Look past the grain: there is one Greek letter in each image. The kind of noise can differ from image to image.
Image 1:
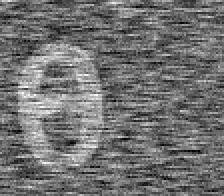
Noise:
streaked along the rows
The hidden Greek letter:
theta
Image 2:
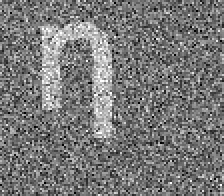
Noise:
independent entries
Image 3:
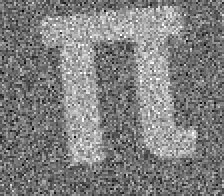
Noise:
independent entries
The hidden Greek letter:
pi
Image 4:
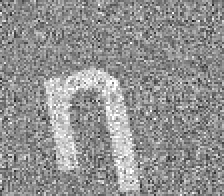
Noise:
low rank plus noise
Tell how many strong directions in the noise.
five to eight
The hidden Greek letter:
eta
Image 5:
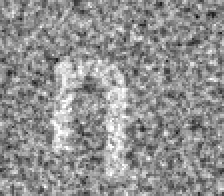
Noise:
blotchy
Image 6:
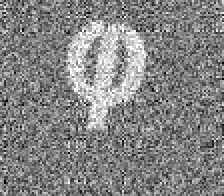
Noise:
low rank plus noise
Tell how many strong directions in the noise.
two
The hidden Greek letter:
phi
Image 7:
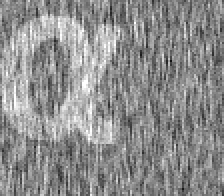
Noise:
streaked along the columns
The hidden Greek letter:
alpha
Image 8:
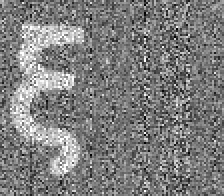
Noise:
columns of uneven size
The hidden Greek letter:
xi
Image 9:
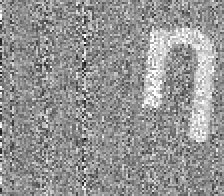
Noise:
columns of uneven size
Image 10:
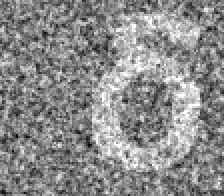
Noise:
blotchy
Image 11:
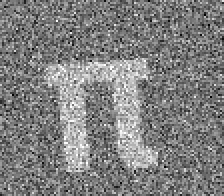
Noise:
independent entries
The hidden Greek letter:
pi
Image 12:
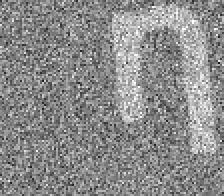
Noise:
independent entries
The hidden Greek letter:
eta
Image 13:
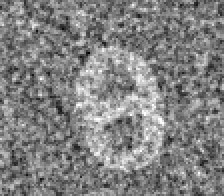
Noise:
blotchy
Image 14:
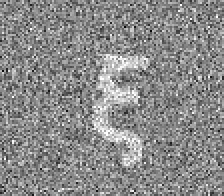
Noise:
low rank plus noise
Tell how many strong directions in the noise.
five to eight
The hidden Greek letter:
xi
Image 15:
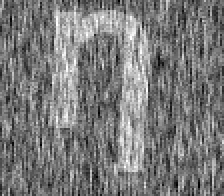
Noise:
streaked along the columns
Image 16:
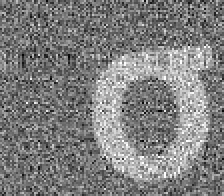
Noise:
low rank plus noise
